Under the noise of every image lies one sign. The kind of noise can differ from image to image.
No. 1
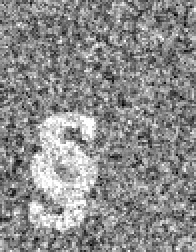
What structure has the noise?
blotchy
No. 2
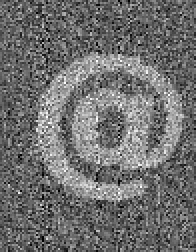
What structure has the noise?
columns of uneven size
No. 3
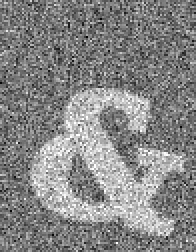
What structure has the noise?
low rank plus noise
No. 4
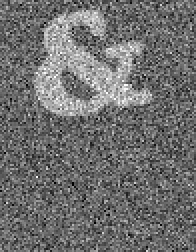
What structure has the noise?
low rank plus noise
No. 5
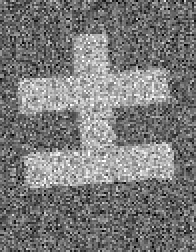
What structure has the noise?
low rank plus noise
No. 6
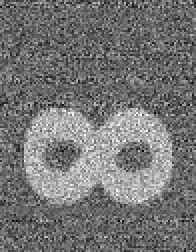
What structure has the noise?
rows of uneven size
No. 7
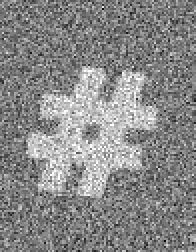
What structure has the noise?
low rank plus noise
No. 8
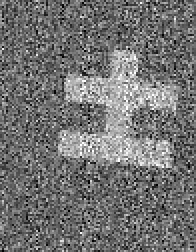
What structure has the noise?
columns of uneven size
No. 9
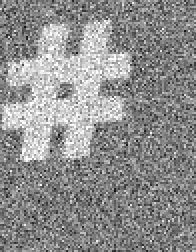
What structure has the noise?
independent entries
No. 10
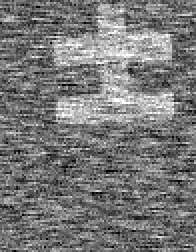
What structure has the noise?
streaked along the rows
